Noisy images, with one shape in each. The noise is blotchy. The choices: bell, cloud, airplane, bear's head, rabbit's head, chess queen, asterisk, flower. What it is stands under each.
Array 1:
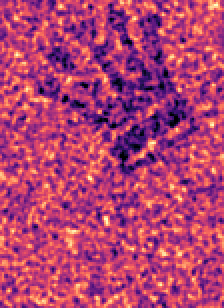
chess queen
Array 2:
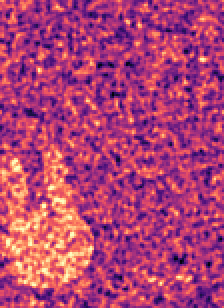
rabbit's head
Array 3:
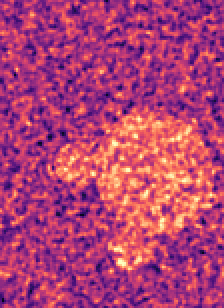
bear's head
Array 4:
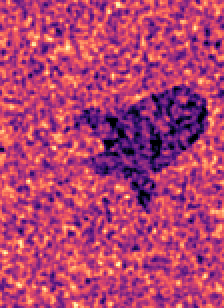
bell
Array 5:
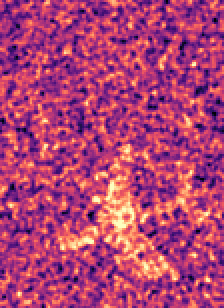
airplane
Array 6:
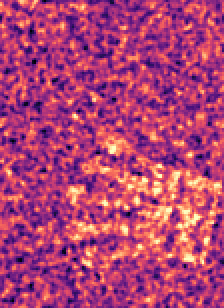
chess queen
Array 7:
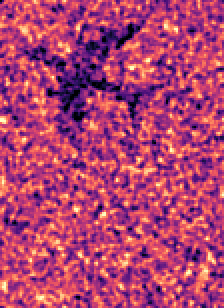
airplane
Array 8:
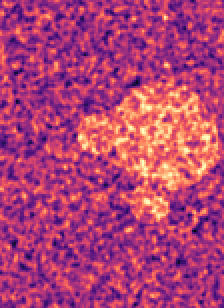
bear's head
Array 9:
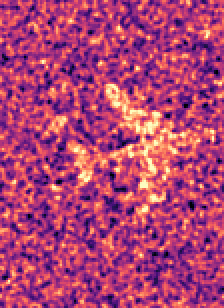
airplane
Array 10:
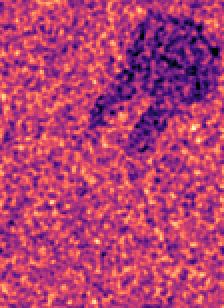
rabbit's head
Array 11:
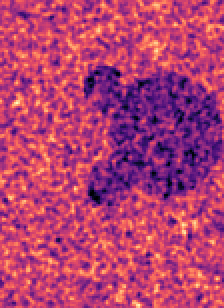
bear's head
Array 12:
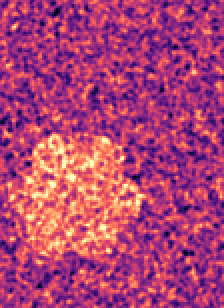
flower
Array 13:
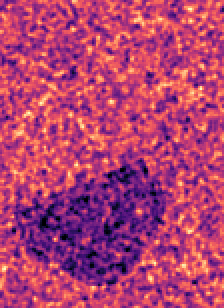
cloud
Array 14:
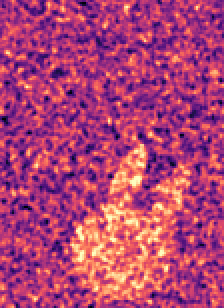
rabbit's head
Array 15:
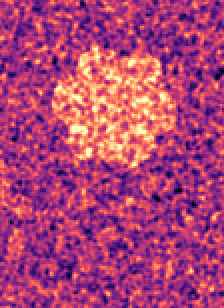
flower
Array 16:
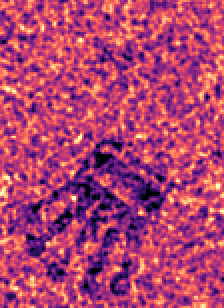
chess queen
